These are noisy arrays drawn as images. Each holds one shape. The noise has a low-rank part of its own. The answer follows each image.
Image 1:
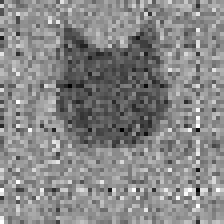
cat's head
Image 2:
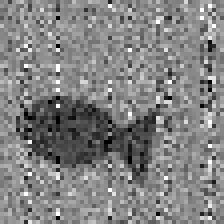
fish
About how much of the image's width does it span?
two thirds
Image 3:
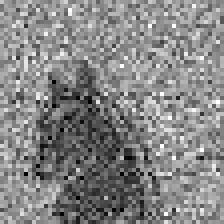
chess knight
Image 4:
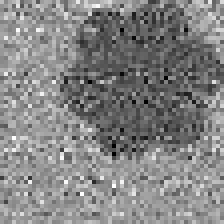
flower
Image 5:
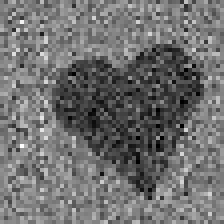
heart
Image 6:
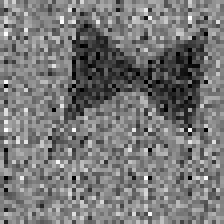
bow tie
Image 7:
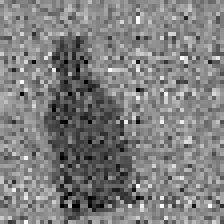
bottle
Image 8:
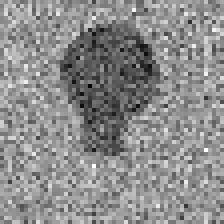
light bulb
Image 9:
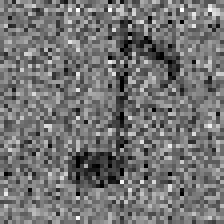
musical note
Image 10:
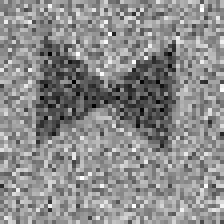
bow tie
